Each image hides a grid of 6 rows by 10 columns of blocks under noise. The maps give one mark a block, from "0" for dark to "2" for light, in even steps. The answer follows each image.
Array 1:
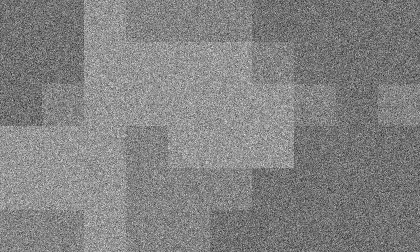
0 0 2 1 1 1 0 0 0 0
0 0 2 2 2 2 1 0 0 0
0 1 2 2 2 2 2 1 0 1
2 2 2 1 2 2 2 0 0 0
2 2 2 1 1 1 0 0 0 0
1 1 2 1 1 0 0 0 0 0
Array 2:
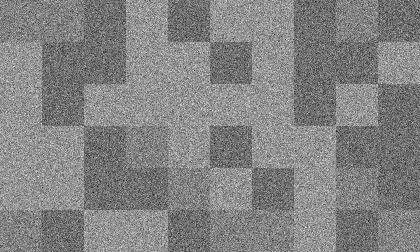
1 1 0 2 0 2 2 0 1 0
2 0 0 2 2 0 2 0 0 2
2 0 2 2 2 2 2 0 2 0
2 2 0 1 2 0 2 2 0 0
2 2 0 0 1 2 0 2 1 0
1 0 2 2 0 1 1 2 0 1
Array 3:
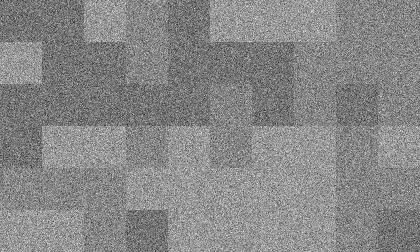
0 0 2 1 0 2 2 2 1 1
2 0 0 1 0 0 0 1 1 1
0 0 0 0 0 1 0 1 0 1
0 2 2 1 2 1 2 2 1 2
1 1 1 2 2 2 2 2 1 1
2 2 1 0 2 2 2 2 1 0
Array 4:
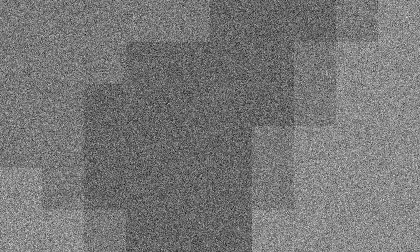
1 1 1 1 1 0 0 0 1 2
1 1 1 0 0 0 0 1 2 2
1 1 0 0 0 0 0 1 2 2
1 1 0 0 0 0 1 2 2 2
2 1 0 0 0 0 1 2 2 2
2 2 1 0 0 0 2 2 2 2
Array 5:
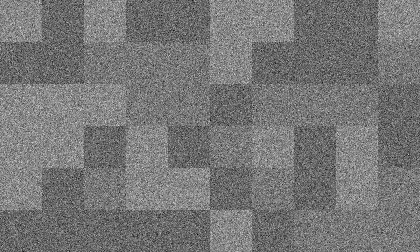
2 0 2 0 0 2 2 0 0 2
0 0 1 1 1 2 0 0 0 1
2 2 2 1 1 0 1 1 1 0
2 2 0 2 0 1 2 0 2 0
2 0 1 2 2 0 1 0 2 1
0 0 0 0 0 2 0 1 1 1
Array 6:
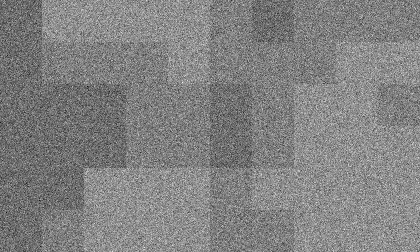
0 2 2 2 2 1 0 1 1 1
0 1 1 1 2 1 1 1 2 2
0 0 0 1 1 0 1 2 2 1
0 0 0 1 1 0 1 2 2 2
0 0 2 2 2 1 2 2 2 2
0 1 2 2 2 1 1 2 2 2
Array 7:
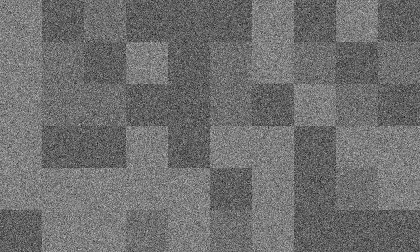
2 0 1 0 0 0 2 0 2 0
2 1 0 2 0 1 2 1 0 1
2 1 1 0 0 1 0 2 1 0
2 0 0 2 0 2 2 0 2 2
2 2 2 2 2 0 2 0 1 2
0 2 2 1 2 1 2 0 0 0
